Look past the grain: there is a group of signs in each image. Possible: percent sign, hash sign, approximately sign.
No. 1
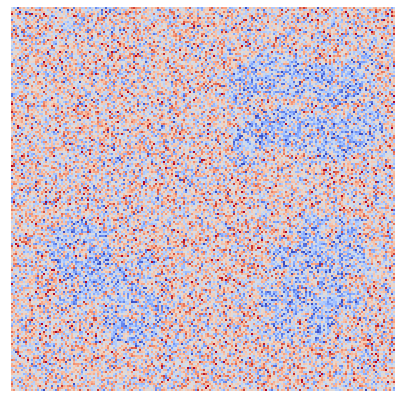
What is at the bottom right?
hash sign
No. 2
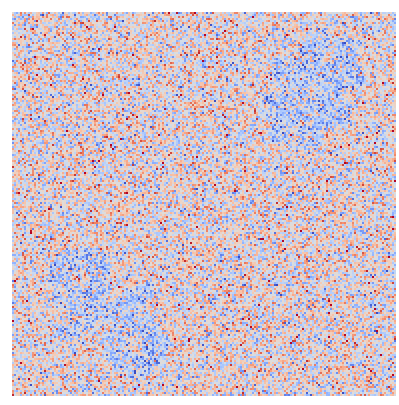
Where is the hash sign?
top right
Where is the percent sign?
bottom left
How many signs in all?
2
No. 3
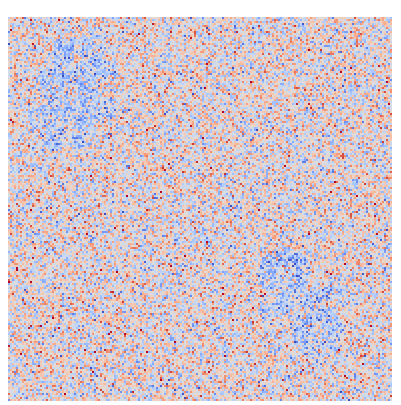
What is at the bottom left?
nothing
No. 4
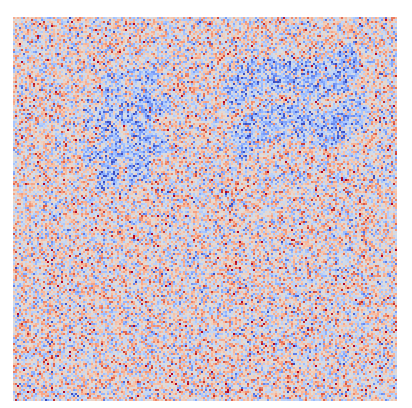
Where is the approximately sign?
top right
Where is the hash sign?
top left
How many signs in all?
2
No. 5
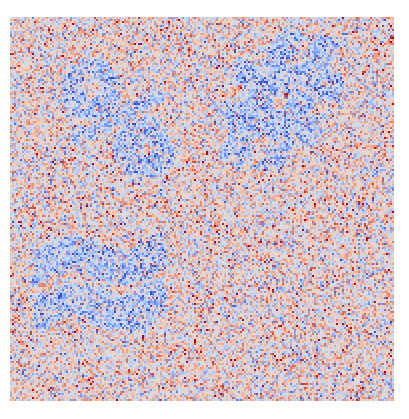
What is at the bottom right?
nothing
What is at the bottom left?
approximately sign
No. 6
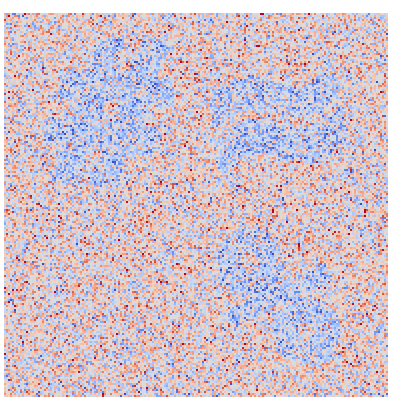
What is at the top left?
hash sign
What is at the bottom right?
percent sign
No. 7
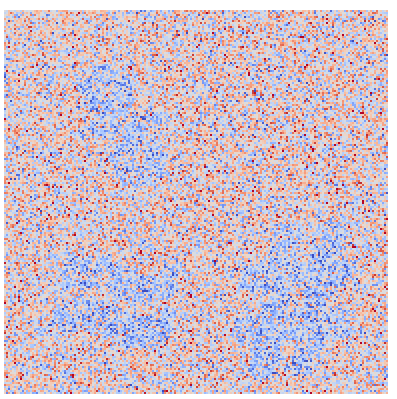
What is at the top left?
percent sign
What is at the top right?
nothing
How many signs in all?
3
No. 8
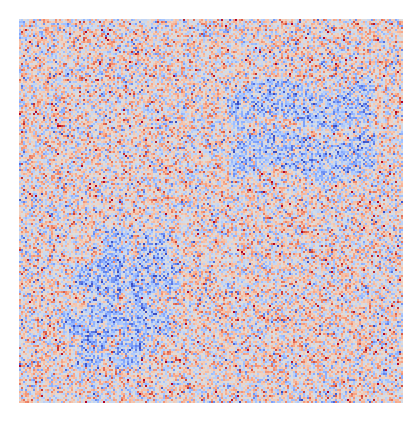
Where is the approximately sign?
top right
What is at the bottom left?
hash sign
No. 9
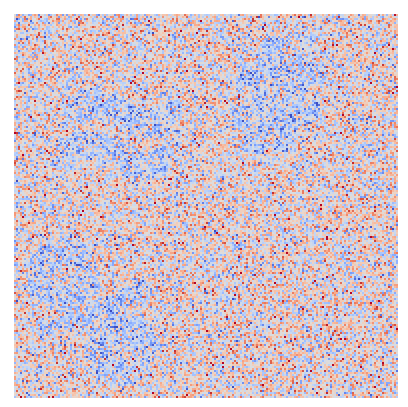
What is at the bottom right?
nothing
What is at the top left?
approximately sign
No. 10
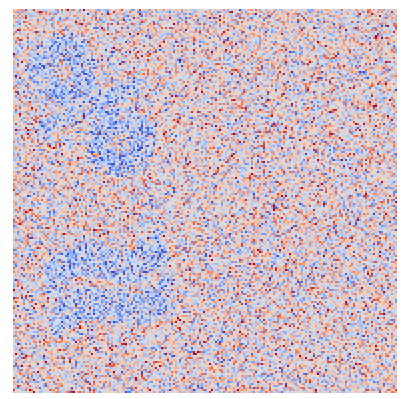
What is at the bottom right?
nothing
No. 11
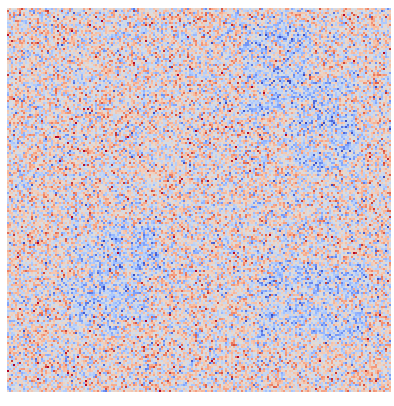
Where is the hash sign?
bottom left
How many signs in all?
3
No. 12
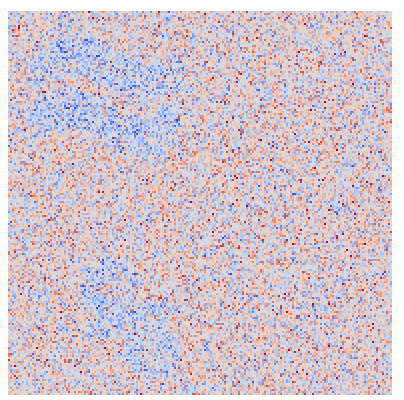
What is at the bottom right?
nothing
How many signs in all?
2
